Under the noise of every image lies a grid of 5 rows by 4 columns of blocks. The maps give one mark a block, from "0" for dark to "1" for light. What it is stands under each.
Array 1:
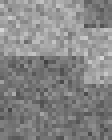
1 1 1 0
1 1 1 1
0 0 0 1
0 0 0 0
0 0 0 0
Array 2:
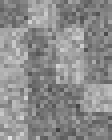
0 1 0 0
1 0 1 0
1 0 1 0
1 0 0 1
1 0 0 0
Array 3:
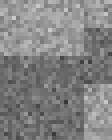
1 1 1 1
1 1 1 0
0 0 0 0
0 0 0 1
0 0 0 1
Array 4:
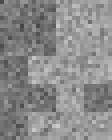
0 0 1 1
0 0 1 1
0 1 1 1
0 0 1 0
0 1 1 1
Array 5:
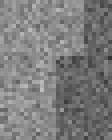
1 1 1 0
1 1 1 0
1 1 0 0
1 1 0 0
1 1 0 0
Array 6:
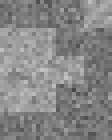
0 0 0 1
1 1 0 0
1 1 1 0
1 1 0 0
0 0 0 0
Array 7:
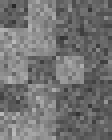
0 1 0 0
1 1 0 0
1 0 1 0
0 1 0 0
1 1 0 0
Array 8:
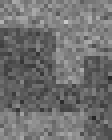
1 1 1 1
0 0 1 1
0 0 1 0
0 0 0 0
1 1 1 0
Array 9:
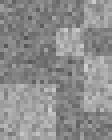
0 0 0 1
0 0 1 0
0 0 0 1
1 1 0 1
1 1 0 0
